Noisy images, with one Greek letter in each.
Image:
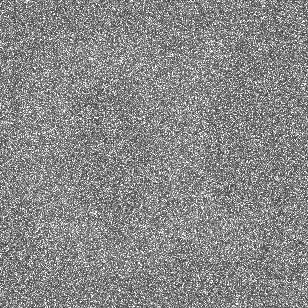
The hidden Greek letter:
alpha
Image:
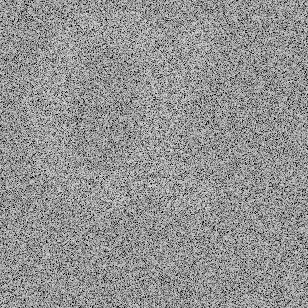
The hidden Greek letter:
alpha
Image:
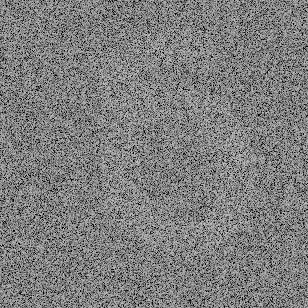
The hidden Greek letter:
delta
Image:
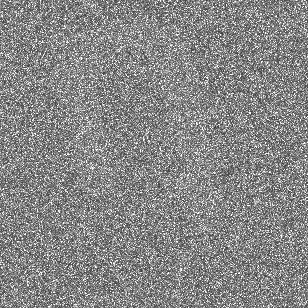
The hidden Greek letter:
eta
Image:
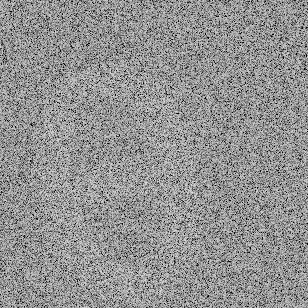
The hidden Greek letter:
theta
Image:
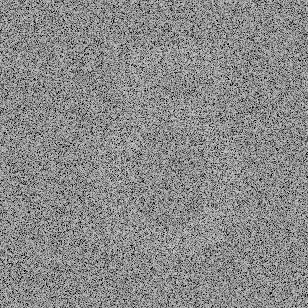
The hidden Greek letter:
delta
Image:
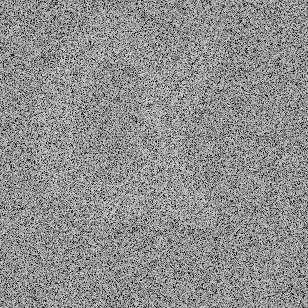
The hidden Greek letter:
alpha
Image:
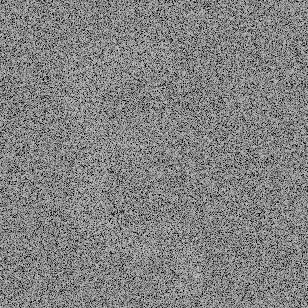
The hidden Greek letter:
xi
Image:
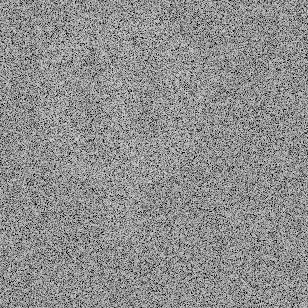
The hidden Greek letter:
phi
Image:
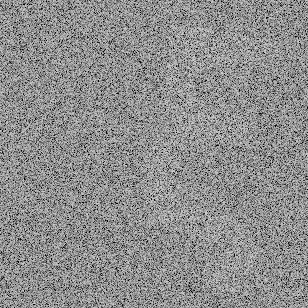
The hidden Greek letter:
xi
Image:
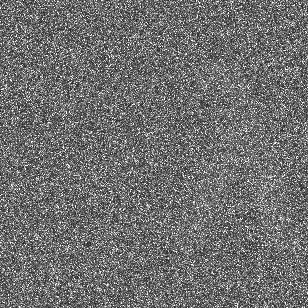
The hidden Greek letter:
lambda
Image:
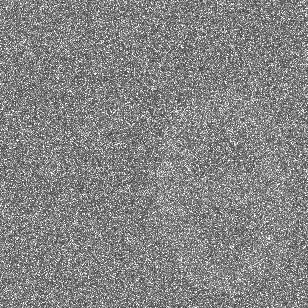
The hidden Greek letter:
theta
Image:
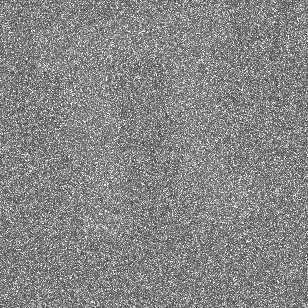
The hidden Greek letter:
pi
